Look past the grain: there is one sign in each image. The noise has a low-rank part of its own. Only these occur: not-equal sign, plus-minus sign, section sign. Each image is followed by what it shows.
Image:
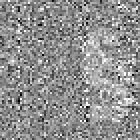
section sign
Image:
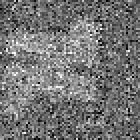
not-equal sign
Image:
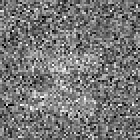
plus-minus sign
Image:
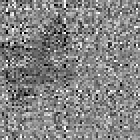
not-equal sign
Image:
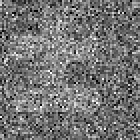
plus-minus sign
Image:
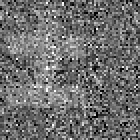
plus-minus sign
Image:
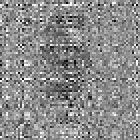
section sign
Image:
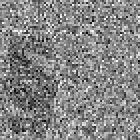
section sign
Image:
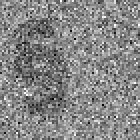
section sign
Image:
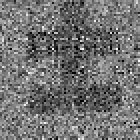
plus-minus sign
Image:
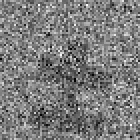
plus-minus sign
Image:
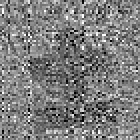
plus-minus sign
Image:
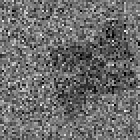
not-equal sign
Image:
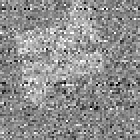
not-equal sign
